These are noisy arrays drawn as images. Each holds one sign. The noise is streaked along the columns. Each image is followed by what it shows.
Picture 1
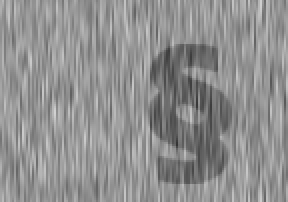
section sign
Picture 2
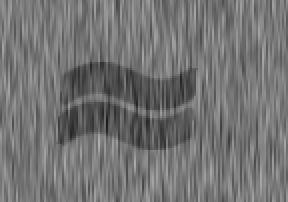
approximately sign
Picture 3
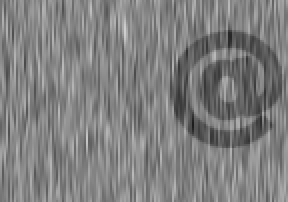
at sign
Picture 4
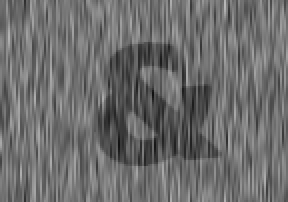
ampersand
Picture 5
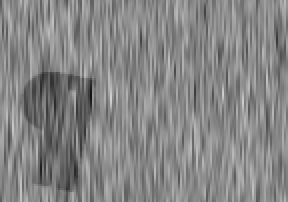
pilcrow
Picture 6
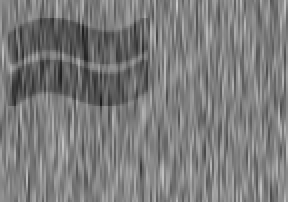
approximately sign
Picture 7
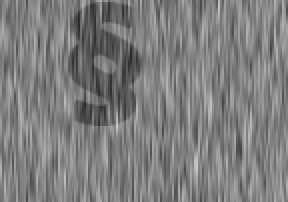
section sign
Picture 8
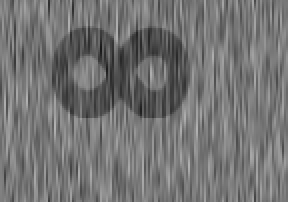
infinity sign
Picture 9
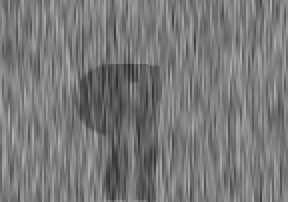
pilcrow
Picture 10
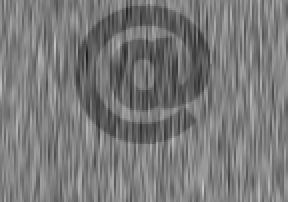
at sign
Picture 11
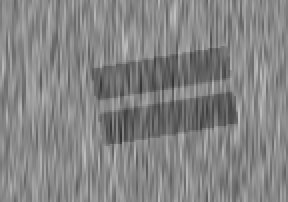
equals sign
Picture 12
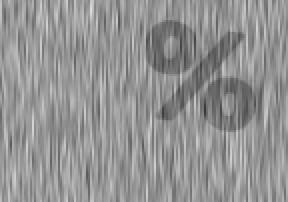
percent sign
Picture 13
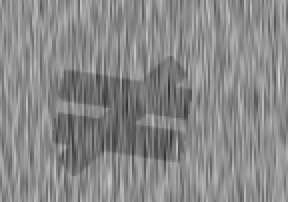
not-equal sign
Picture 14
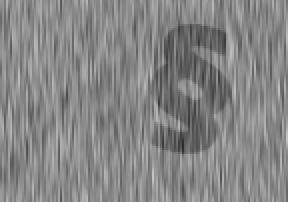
section sign
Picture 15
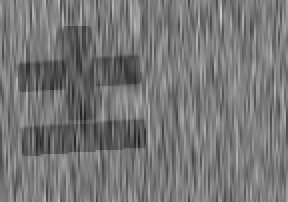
plus-minus sign
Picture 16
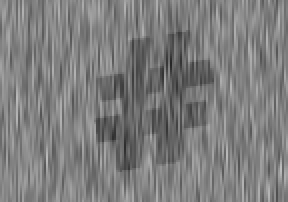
hash sign
